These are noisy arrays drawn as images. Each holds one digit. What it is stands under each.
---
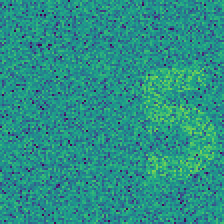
5
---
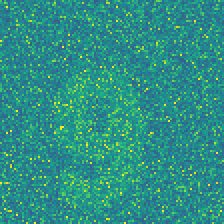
9
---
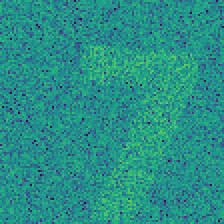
7
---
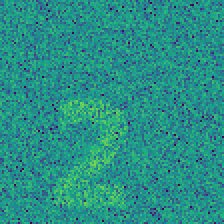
2
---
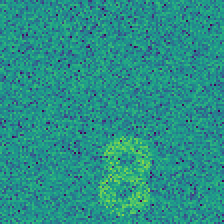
8
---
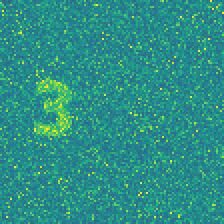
3
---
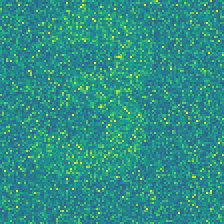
3
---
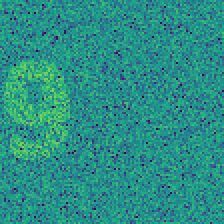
9
